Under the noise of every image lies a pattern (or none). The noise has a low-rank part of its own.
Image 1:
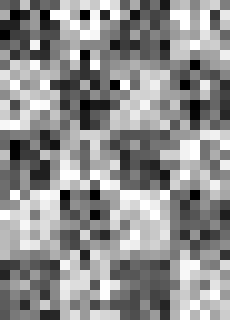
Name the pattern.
a checkerboard
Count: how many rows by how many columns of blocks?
5 by 4
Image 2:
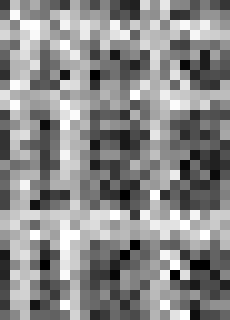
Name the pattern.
bands of rows crossing bands of columns
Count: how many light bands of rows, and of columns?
3 and 3
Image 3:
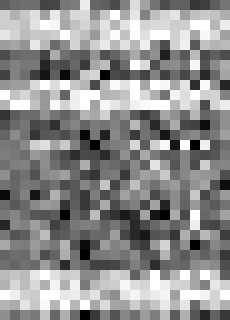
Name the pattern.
bands of rows
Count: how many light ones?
3
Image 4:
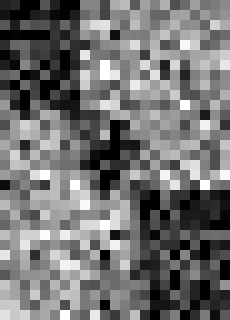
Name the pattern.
blocks along the diagonal
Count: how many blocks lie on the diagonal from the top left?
3
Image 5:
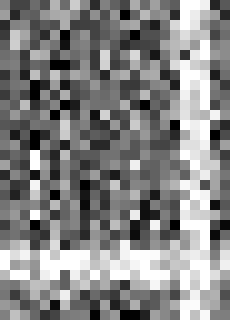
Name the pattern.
bands of rows crossing bands of columns
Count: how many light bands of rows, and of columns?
1 and 1
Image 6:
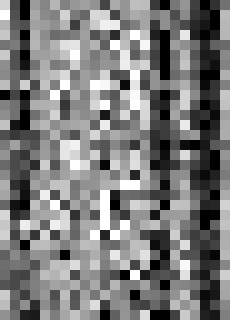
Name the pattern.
bands of columns
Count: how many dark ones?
3
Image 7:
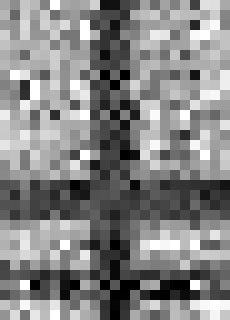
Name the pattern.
bands of rows crossing bands of columns
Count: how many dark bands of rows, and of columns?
2 and 1
